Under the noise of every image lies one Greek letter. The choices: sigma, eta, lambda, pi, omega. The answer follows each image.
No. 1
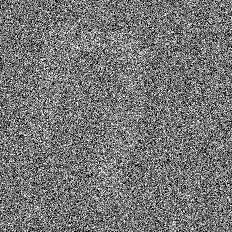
light eta
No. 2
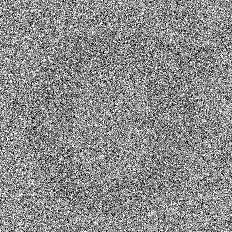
dark sigma
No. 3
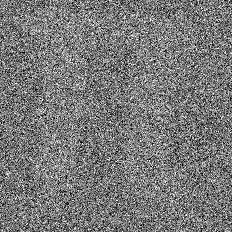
light pi
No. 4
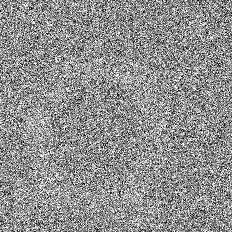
light omega
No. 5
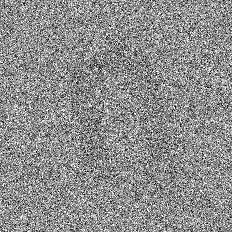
dark eta
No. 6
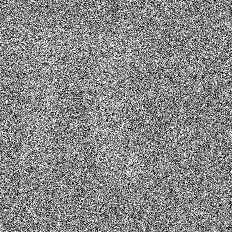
light pi
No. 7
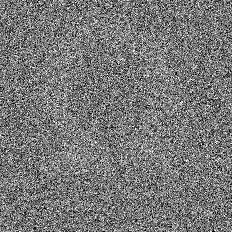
light omega
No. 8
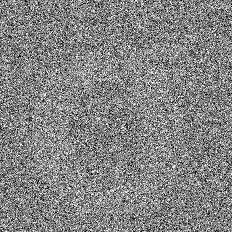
light sigma
